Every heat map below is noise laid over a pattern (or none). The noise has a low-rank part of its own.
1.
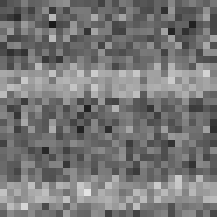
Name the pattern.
bands of rows
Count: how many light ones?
2
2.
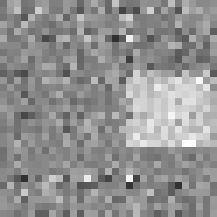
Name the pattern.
one block
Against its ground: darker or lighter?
lighter
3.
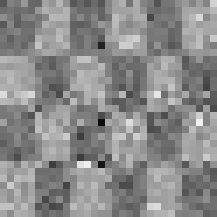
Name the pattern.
a checkerboard
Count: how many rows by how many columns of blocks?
4 by 6
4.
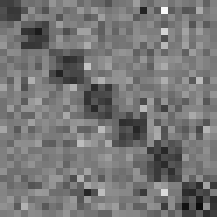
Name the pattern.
blocks along the diagonal
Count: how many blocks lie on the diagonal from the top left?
7
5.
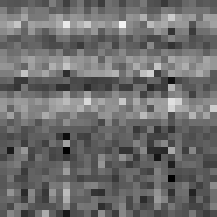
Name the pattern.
bands of rows
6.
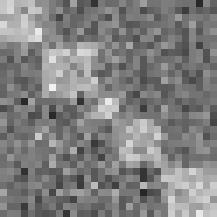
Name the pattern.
blocks along the diagonal
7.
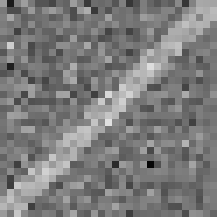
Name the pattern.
a diagonal band
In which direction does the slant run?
bottom left to top right
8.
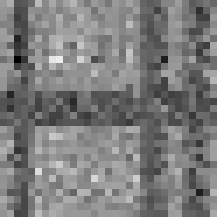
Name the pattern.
bands of rows crossing bands of columns
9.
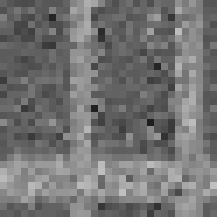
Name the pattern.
bands of rows crossing bands of columns
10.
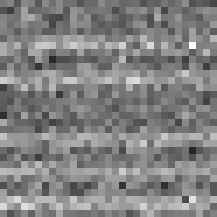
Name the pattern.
bands of rows
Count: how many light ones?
5
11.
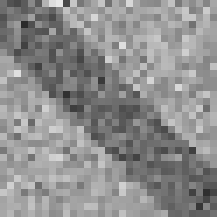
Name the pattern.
a diagonal band
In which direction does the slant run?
top left to bottom right
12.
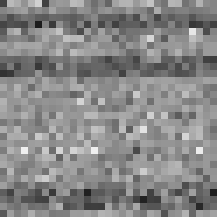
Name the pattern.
bands of rows
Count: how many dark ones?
3
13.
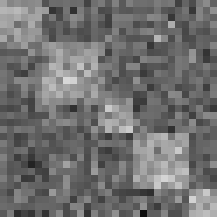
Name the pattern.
blocks along the diagonal
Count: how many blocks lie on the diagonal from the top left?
5
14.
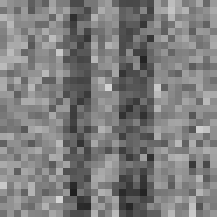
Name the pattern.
bands of columns
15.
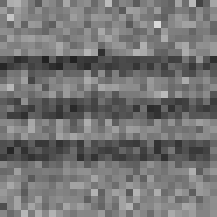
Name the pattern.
bands of rows
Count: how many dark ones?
3
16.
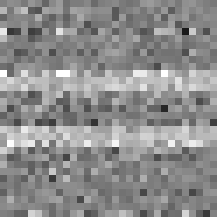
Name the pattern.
bands of rows
